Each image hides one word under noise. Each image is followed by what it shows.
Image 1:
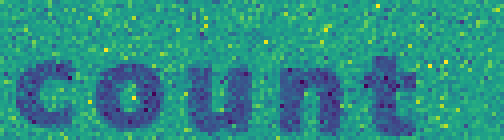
count
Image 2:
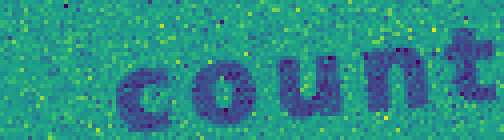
count
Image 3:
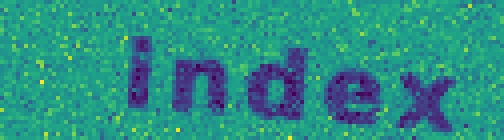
index
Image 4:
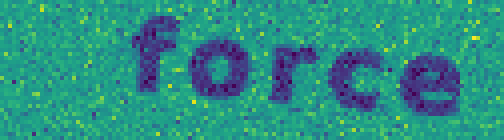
force
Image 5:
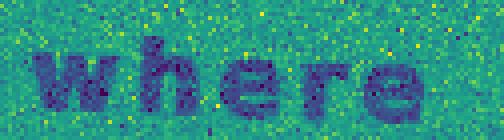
where
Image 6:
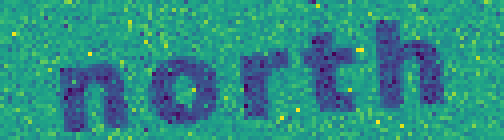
north
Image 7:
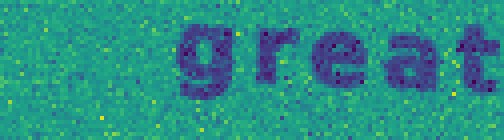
great
